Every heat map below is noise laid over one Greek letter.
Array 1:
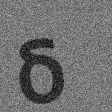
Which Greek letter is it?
delta
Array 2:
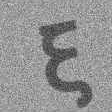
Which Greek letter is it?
xi
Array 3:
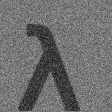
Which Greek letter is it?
lambda
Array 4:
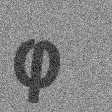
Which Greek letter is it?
phi
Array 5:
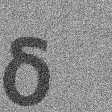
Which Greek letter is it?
delta
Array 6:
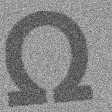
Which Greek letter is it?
omega
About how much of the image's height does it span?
nearly all
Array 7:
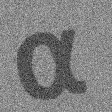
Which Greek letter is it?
alpha
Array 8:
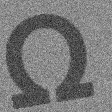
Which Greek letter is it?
omega
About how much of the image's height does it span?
nearly all
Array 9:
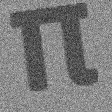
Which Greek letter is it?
pi
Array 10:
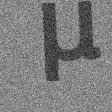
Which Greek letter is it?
mu
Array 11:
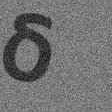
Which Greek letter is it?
delta
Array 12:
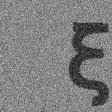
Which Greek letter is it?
xi
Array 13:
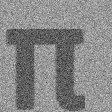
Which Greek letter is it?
pi
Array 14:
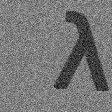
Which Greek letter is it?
lambda
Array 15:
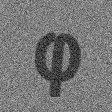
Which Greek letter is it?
phi
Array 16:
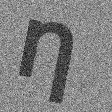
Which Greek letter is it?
eta
